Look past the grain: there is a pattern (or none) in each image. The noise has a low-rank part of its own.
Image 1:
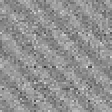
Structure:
diagonal stripes
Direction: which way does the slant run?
top left to bottom right
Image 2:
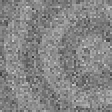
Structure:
rings round one point
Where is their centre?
middle right
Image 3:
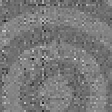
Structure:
rings round one point
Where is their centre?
bottom middle
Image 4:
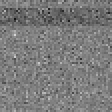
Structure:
one horizontal stripe
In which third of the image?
top
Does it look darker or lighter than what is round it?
darker
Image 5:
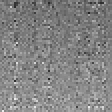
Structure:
a smooth slope
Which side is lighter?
bottom
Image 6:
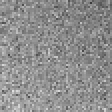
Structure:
a smooth slope
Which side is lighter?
bottom left
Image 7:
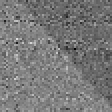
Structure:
a sharp edge
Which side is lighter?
bottom left
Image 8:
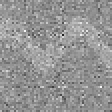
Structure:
a wavy band
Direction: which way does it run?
left to right
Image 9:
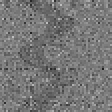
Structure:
a wavy band
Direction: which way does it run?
top to bottom
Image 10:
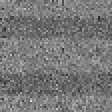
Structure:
horizontal stripes
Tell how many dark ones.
2
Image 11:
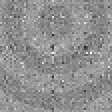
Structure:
rings round one point
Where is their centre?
top middle
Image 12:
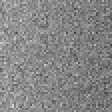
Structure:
a smooth slope
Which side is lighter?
left
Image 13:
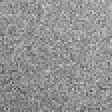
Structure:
a smooth slope
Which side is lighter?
top right
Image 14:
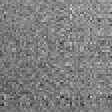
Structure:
a smooth slope
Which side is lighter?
top right
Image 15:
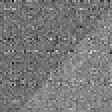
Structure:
a sharp edge
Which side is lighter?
bottom right
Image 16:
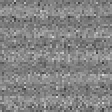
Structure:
horizontal stripes
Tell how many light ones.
5
